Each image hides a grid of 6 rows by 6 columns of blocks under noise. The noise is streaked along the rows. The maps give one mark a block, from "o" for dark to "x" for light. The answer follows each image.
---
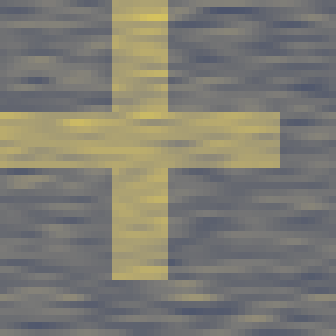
ooxooo
ooxooo
xxxxxo
ooxooo
ooxooo
oooooo
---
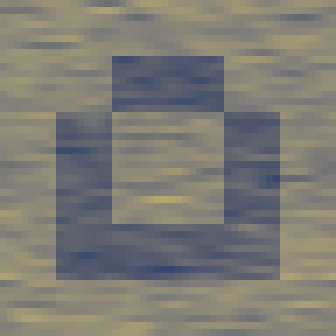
xxxxxx
xxooxx
xoxxox
xoxxox
xoooox
xxxxxx
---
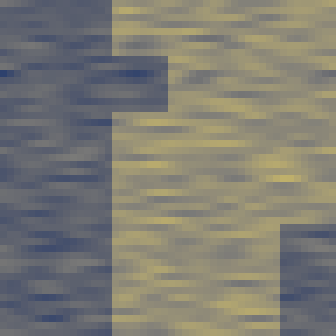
ooxxxx
oooxxx
ooxxxx
ooxxxx
ooxxxo
ooxxxo
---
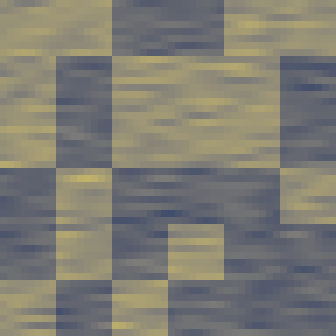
xxooxx
xoxxxo
xoxxxo
oxooox
oxoxoo
xoxooo
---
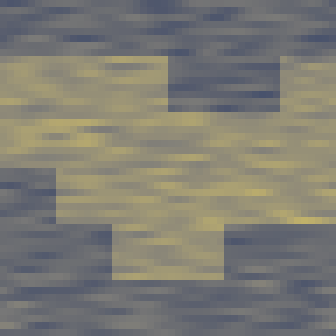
oooooo
xxxoox
xxxxxx
oxxxxx
ooxxoo
oooooo
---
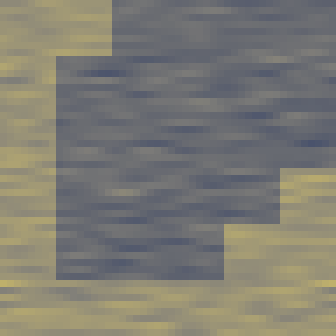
xxoooo
xooooo
xooooo
xoooox
xoooxx
xxxxxx
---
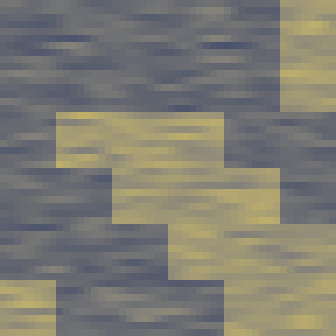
ooooox
ooooox
oxxxoo
ooxxxo
oooxxx
xoooxx
